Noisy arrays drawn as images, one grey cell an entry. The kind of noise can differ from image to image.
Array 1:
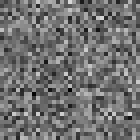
low rank plus noise
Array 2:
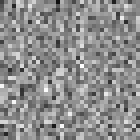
low rank plus noise
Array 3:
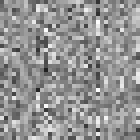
columns of uneven size
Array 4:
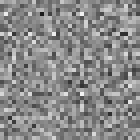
low rank plus noise
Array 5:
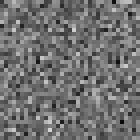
independent entries
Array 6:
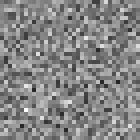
independent entries
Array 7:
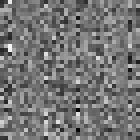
columns of uneven size
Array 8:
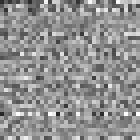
rows of uneven size
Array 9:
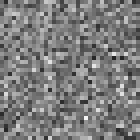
independent entries
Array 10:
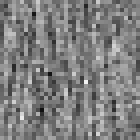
streaked along the columns
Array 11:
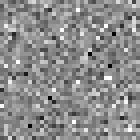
heavy tails
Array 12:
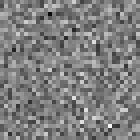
independent entries
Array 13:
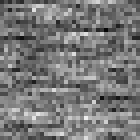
streaked along the rows
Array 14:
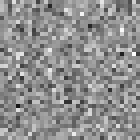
low rank plus noise
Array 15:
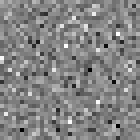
heavy tails
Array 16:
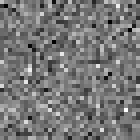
heavy tails
